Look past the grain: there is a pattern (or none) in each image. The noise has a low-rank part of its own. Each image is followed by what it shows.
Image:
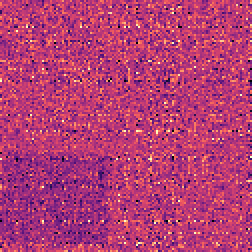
one block
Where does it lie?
bottom left
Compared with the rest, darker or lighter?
darker
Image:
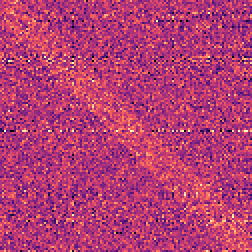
a diagonal band
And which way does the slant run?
top left to bottom right
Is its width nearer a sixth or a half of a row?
a sixth
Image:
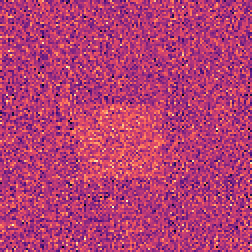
one block
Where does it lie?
centre
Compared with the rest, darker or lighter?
lighter
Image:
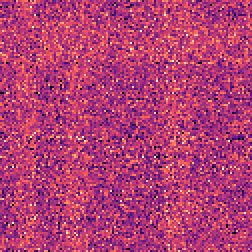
bands of rows crossing bands of columns
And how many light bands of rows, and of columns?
1 and 3
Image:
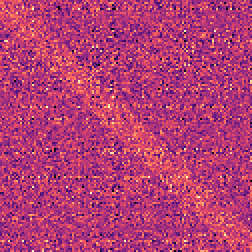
a diagonal band
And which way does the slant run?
top left to bottom right
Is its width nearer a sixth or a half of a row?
a sixth
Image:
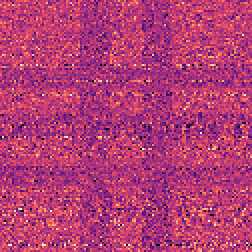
bands of rows crossing bands of columns
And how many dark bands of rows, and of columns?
3 and 2
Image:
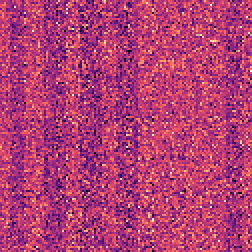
bands of columns
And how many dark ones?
5
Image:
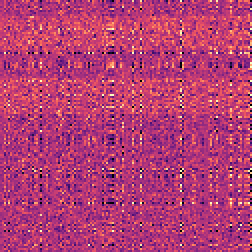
bands of rows
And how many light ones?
2
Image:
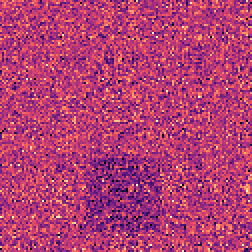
one block
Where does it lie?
bottom middle
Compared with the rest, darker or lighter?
darker
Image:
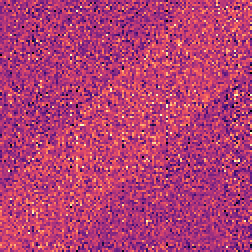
a diagonal band
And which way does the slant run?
bottom left to top right
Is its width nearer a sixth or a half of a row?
a half
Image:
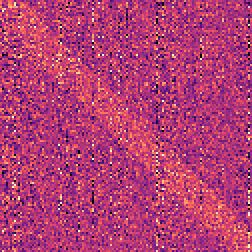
a diagonal band
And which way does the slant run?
top left to bottom right
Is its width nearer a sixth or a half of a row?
a sixth
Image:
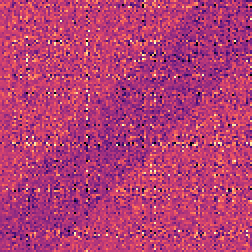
a diagonal band
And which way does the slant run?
bottom left to top right
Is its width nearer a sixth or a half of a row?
a half
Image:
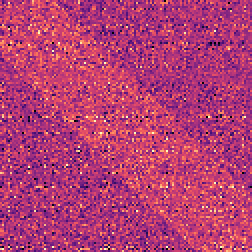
a diagonal band
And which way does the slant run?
top left to bottom right
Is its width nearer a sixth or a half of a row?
a half
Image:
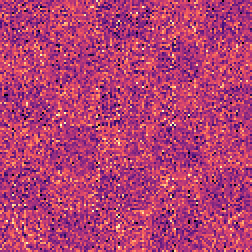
a checkerboard
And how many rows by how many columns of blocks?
6 by 5
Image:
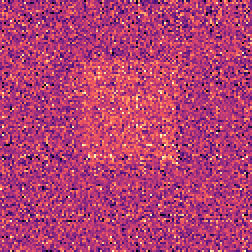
one block
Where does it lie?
centre
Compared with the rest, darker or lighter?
lighter
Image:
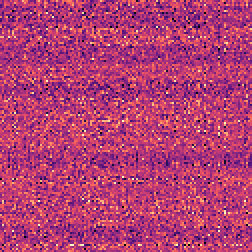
bands of rows
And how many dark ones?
5
